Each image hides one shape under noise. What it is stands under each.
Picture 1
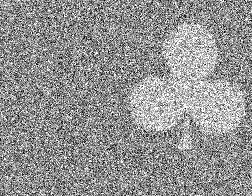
club
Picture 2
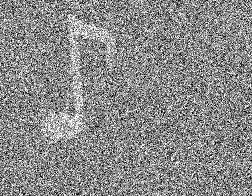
musical note
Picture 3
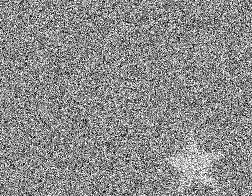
star
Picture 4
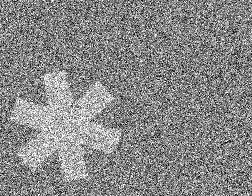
asterisk
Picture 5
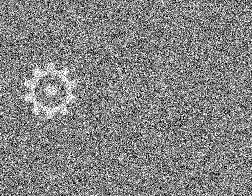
gear
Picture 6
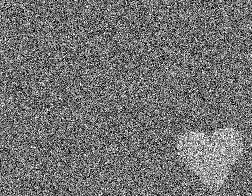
heart
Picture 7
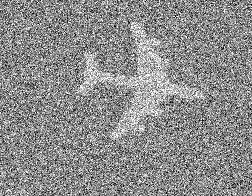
airplane
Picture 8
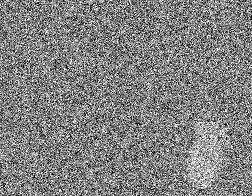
footprint
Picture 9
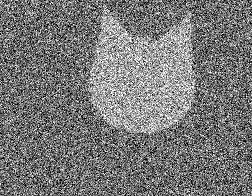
cat's head
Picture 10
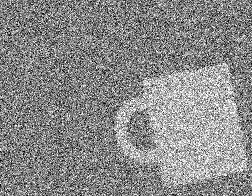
cup
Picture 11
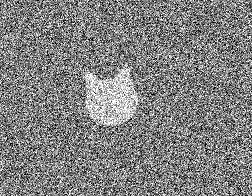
cat's head
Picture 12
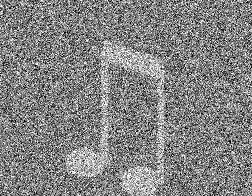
pair of musical notes
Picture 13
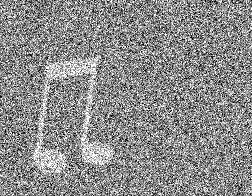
pair of musical notes
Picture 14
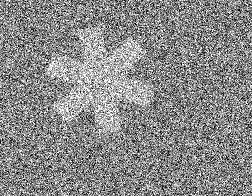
asterisk
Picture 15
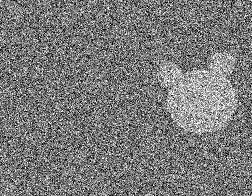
bear's head
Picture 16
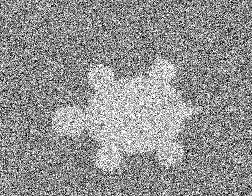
turtle
